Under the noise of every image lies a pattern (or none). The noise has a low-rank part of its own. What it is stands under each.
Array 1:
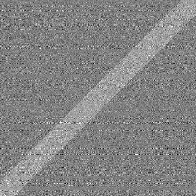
a diagonal band
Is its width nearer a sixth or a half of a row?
a sixth
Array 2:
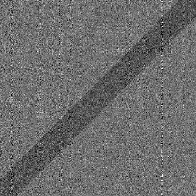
a diagonal band
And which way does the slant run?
bottom left to top right
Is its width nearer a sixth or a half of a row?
a sixth
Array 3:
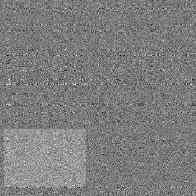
one block
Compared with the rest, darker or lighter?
lighter
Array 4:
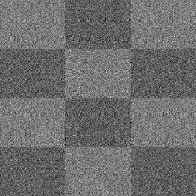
a checkerboard
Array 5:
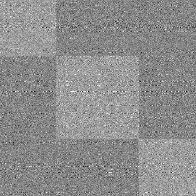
blocks along the diagonal
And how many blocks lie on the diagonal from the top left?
3
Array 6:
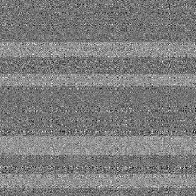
bands of rows
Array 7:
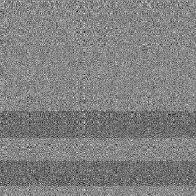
bands of rows
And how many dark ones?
2
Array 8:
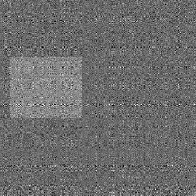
one block
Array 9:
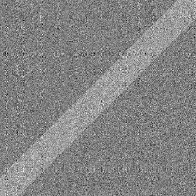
a diagonal band
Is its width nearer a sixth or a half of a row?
a sixth
